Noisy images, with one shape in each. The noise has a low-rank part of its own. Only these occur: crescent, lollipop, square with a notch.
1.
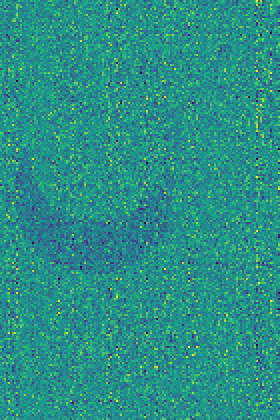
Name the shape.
crescent
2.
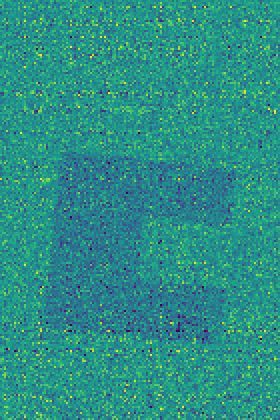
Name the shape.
square with a notch
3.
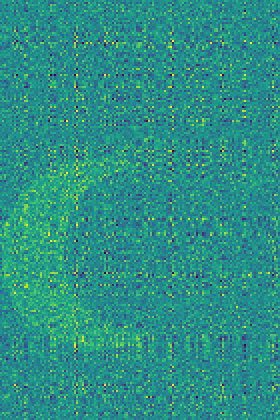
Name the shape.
crescent
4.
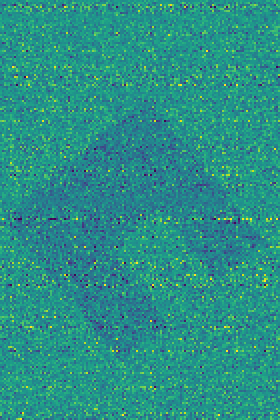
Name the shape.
square with a notch
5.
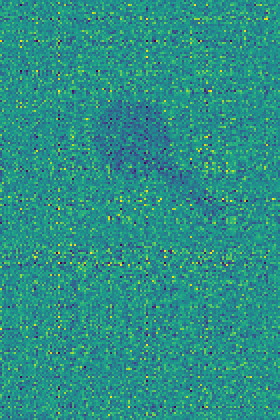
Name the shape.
lollipop
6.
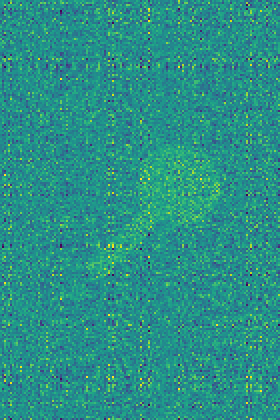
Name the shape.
lollipop
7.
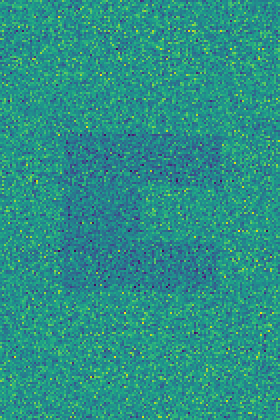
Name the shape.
square with a notch
